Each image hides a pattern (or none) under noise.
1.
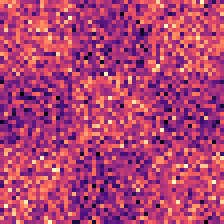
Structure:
a checkerboard
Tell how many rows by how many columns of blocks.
3 by 3
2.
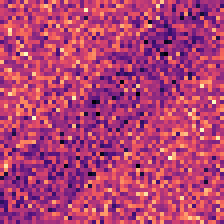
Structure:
a diagonal band
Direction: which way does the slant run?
bottom left to top right
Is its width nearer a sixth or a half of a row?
a half
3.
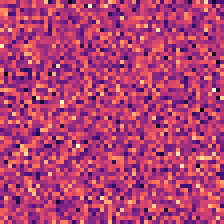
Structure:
only noise
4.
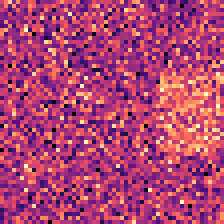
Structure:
one block
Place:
middle right
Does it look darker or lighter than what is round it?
lighter
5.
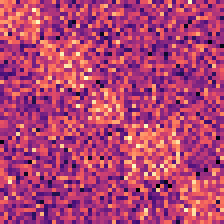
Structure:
blocks along the diagonal
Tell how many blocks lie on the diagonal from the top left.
5
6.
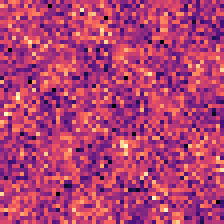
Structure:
a checkerboard
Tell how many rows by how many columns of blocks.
5 by 6
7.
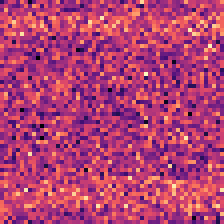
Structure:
bands of rows
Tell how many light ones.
2
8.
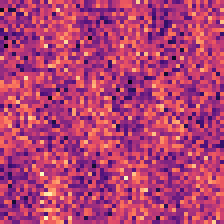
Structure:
a checkerboard
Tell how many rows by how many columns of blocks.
3 by 6
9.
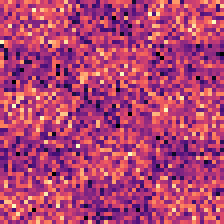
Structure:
a checkerboard
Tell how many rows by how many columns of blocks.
5 by 3
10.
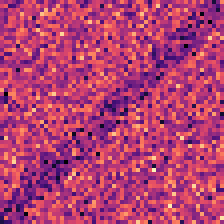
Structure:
a diagonal band
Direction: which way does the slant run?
bottom left to top right
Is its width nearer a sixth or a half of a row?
a sixth
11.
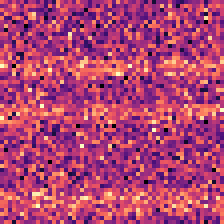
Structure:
bands of rows
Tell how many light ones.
3
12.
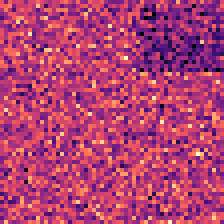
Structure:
one block
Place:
top right
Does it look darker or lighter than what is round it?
darker
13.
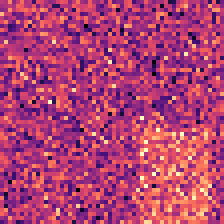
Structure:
one block
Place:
bottom right
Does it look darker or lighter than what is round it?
lighter
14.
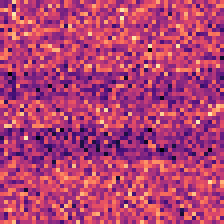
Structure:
bands of rows
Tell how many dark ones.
2
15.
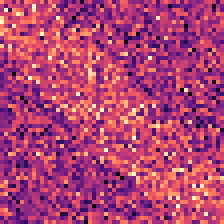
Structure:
a diagonal band
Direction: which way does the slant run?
top left to bottom right
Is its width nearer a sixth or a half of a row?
a half
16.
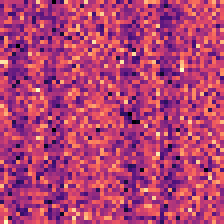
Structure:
bands of columns
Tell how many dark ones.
4
